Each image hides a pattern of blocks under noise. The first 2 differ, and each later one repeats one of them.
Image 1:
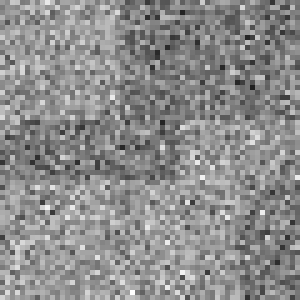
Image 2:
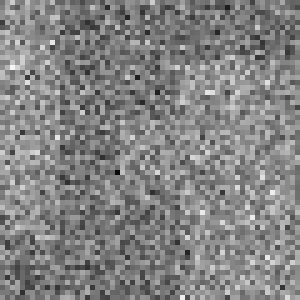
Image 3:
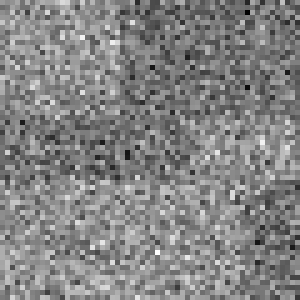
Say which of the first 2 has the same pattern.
1
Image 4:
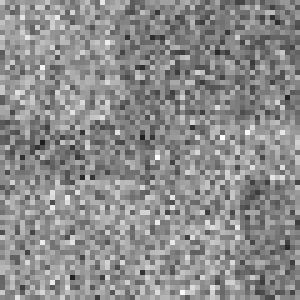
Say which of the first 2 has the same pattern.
1
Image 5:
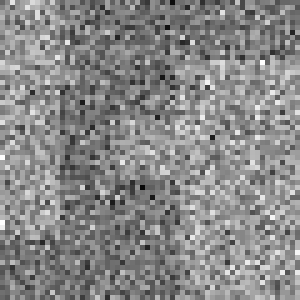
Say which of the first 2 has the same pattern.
2
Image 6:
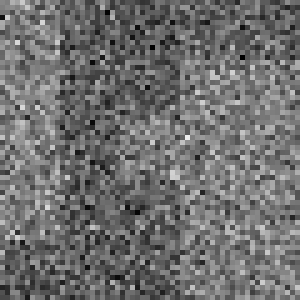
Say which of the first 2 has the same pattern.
2
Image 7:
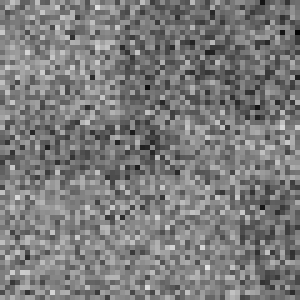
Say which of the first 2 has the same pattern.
1
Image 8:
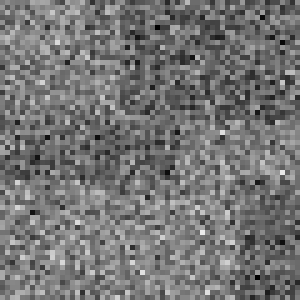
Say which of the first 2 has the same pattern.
1
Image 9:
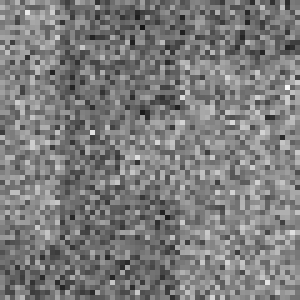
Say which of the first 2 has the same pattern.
2
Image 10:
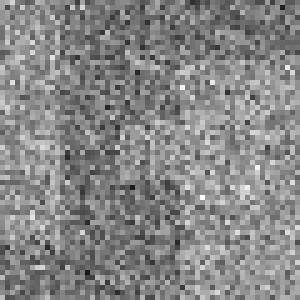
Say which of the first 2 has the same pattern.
2
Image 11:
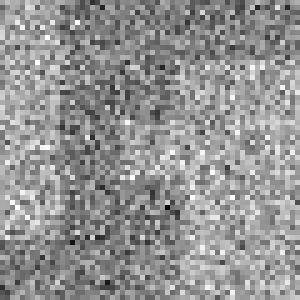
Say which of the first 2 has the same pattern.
2
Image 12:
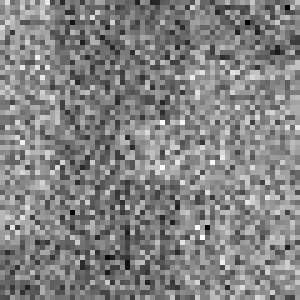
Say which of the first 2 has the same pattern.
2
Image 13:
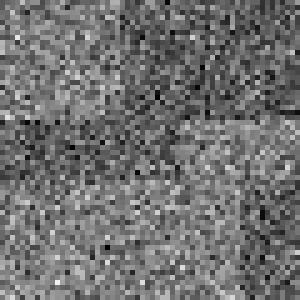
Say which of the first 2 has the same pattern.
1
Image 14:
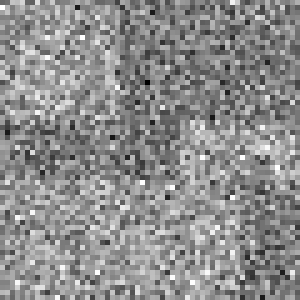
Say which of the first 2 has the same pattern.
1
